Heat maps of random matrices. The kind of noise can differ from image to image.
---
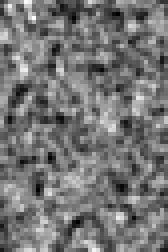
blotchy
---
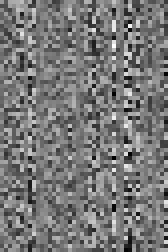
columns of uneven size
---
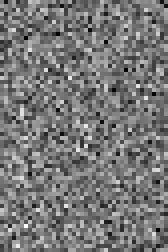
independent entries
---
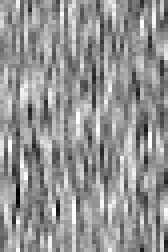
streaked along the columns
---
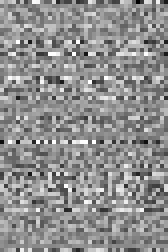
rows of uneven size
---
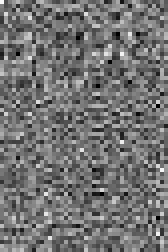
low rank plus noise
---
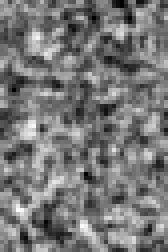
blotchy
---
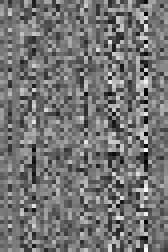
columns of uneven size
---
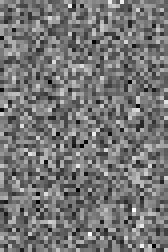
independent entries
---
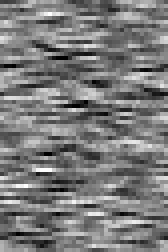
streaked along the rows
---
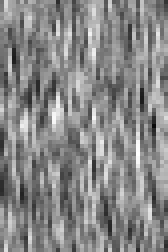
streaked along the columns
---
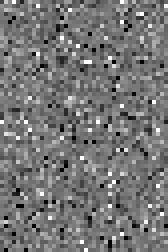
heavy tails
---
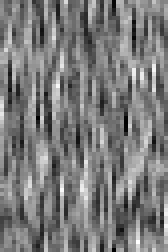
streaked along the columns
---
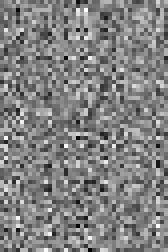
low rank plus noise
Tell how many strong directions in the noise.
three or four
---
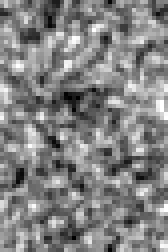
blotchy
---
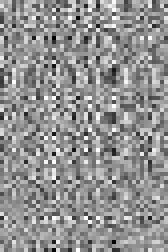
low rank plus noise
